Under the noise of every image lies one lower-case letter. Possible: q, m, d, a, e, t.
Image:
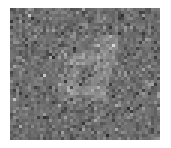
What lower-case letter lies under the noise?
d
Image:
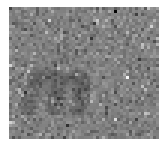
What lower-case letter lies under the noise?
m
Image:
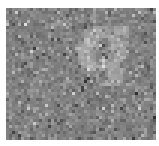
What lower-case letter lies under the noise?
q
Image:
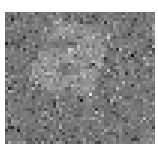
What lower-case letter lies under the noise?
a
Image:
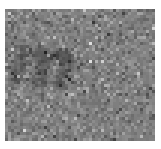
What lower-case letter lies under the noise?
m
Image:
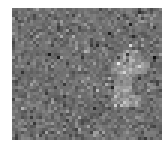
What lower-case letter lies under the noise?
t
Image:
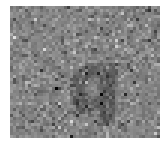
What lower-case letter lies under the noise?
q
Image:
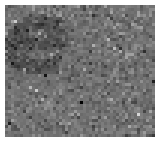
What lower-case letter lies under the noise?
e
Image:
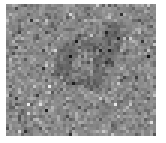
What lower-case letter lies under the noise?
d
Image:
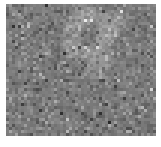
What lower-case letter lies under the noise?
q
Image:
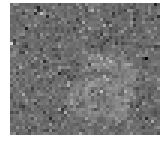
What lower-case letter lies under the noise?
a
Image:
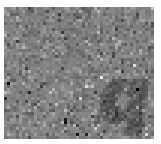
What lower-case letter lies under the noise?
q
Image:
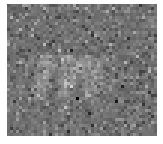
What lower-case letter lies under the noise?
m
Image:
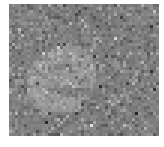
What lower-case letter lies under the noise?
e
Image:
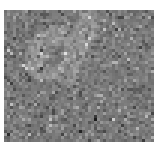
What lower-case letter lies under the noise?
d
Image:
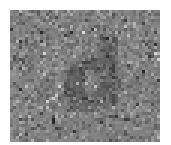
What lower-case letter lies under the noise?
d
